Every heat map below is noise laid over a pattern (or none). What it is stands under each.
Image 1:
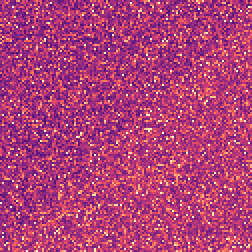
a sharp edge
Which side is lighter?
bottom right
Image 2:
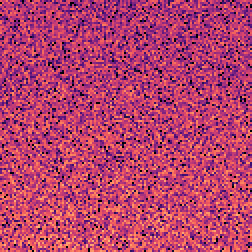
a smooth slope
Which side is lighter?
bottom
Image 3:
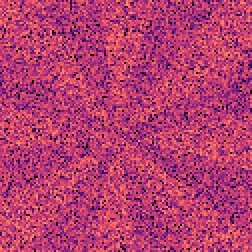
spokes from one point
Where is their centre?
centre
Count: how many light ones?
8
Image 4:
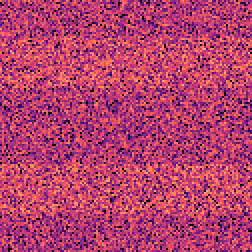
horizontal stripes
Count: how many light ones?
2
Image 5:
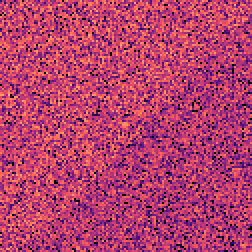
a sharp edge
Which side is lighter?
top left
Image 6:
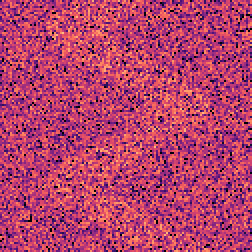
a wavy band
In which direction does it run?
top to bottom
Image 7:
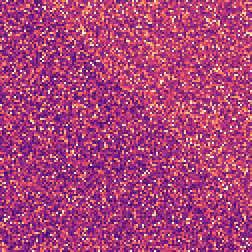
a sharp edge
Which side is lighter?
top right
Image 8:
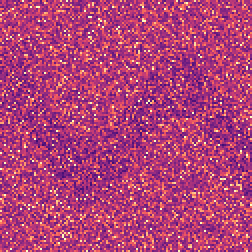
a wavy band
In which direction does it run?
left to right
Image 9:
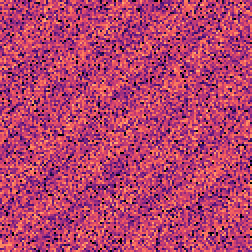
diagonal stripes
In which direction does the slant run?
bottom left to top right
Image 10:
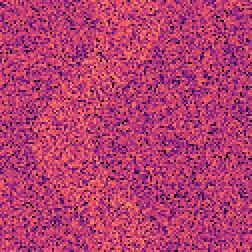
a wavy band
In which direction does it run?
top to bottom
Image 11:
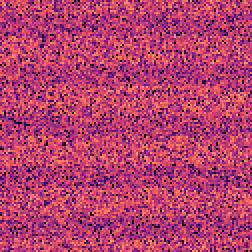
horizontal stripes
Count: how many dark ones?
5
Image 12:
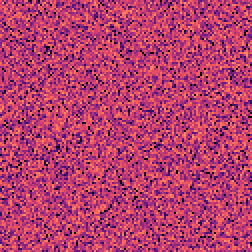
only noise
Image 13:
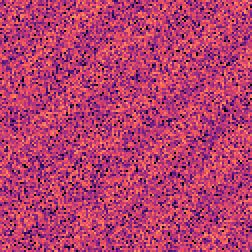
diagonal stripes
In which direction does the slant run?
bottom left to top right
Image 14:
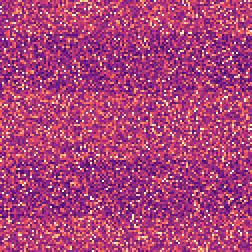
horizontal stripes
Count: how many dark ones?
2
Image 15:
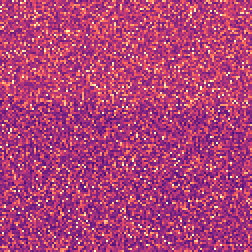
a sharp edge
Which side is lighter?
top
